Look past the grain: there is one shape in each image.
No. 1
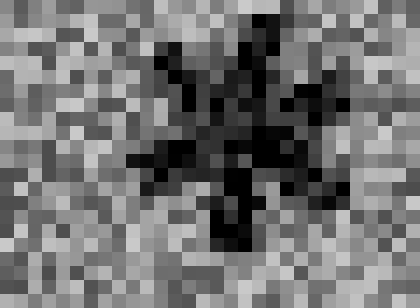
asterisk
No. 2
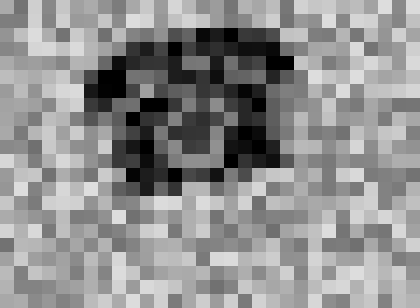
telephone
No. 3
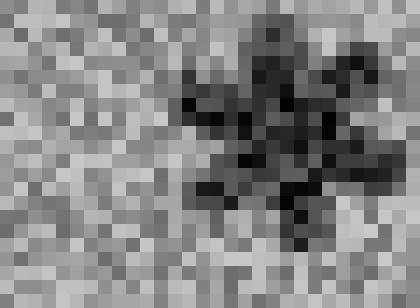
asterisk
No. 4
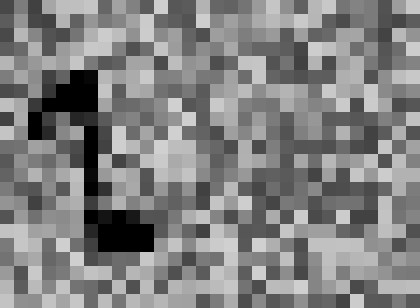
musical note
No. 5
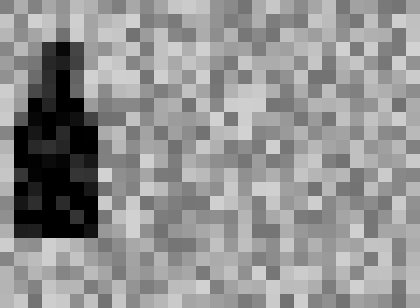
bottle
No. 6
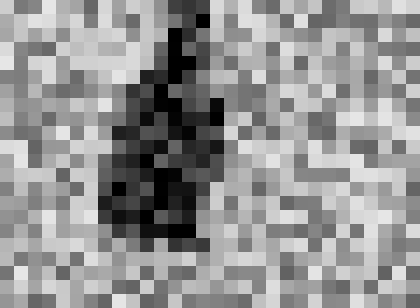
bottle
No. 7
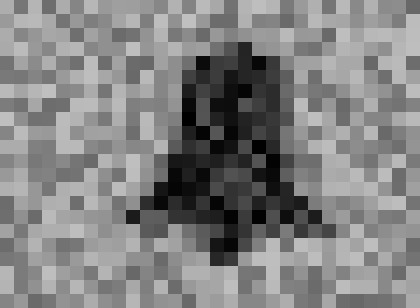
bell
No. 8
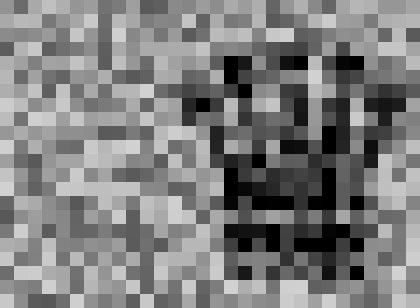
chess queen
